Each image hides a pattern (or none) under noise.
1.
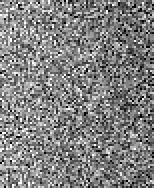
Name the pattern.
a smooth slope
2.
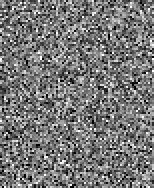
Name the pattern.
only noise
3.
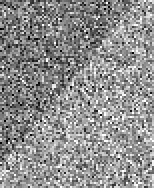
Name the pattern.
a sharp edge
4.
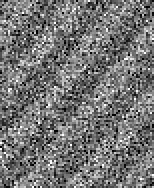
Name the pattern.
diagonal stripes
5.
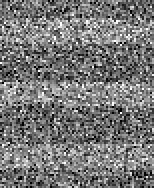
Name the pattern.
horizontal stripes
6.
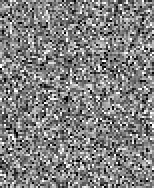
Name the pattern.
only noise
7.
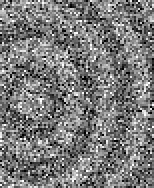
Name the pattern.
rings round one point
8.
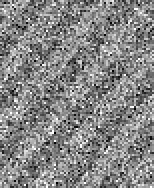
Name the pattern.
diagonal stripes
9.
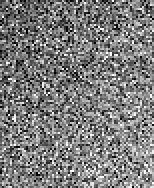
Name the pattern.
a smooth slope
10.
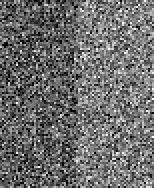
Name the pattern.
a sharp edge
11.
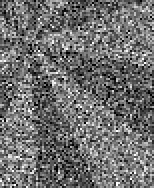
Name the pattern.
spokes from one point
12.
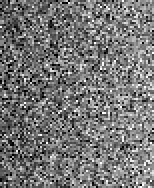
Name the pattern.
a smooth slope
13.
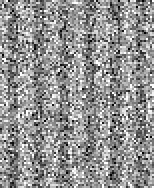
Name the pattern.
vertical stripes
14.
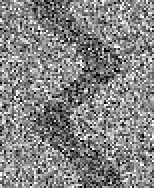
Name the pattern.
a wavy band
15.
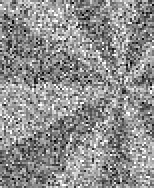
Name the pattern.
spokes from one point
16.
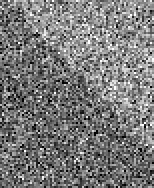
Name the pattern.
a sharp edge
